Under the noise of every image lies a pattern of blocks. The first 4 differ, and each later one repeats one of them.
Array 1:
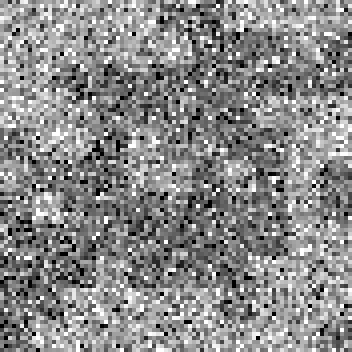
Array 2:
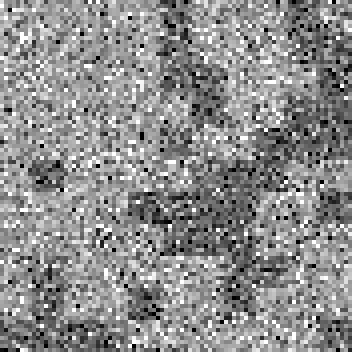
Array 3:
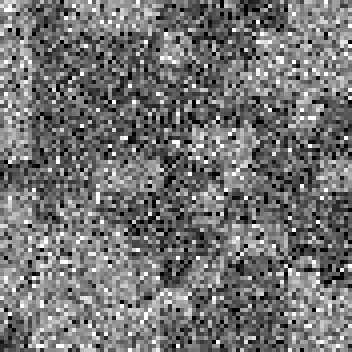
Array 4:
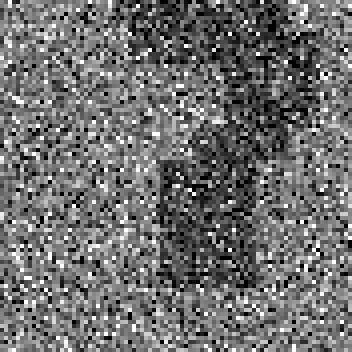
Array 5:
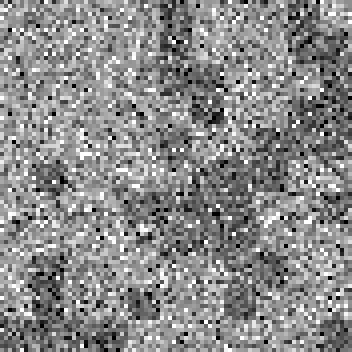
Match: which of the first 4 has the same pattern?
2
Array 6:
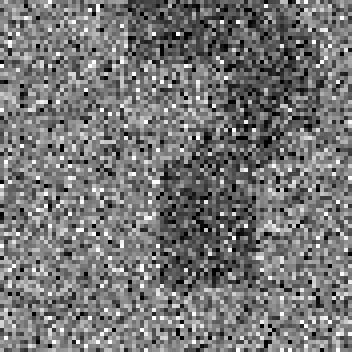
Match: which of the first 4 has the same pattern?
4
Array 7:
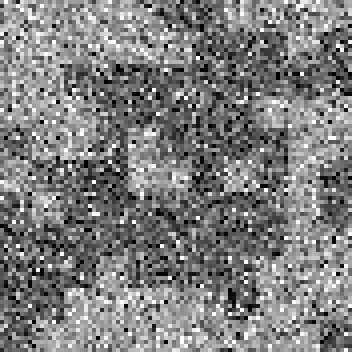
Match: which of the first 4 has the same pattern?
1
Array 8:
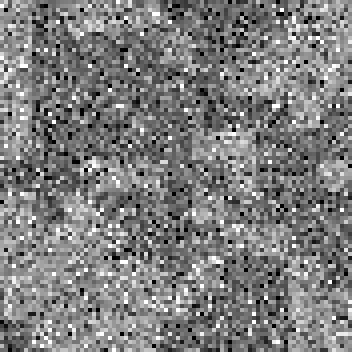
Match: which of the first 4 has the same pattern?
3
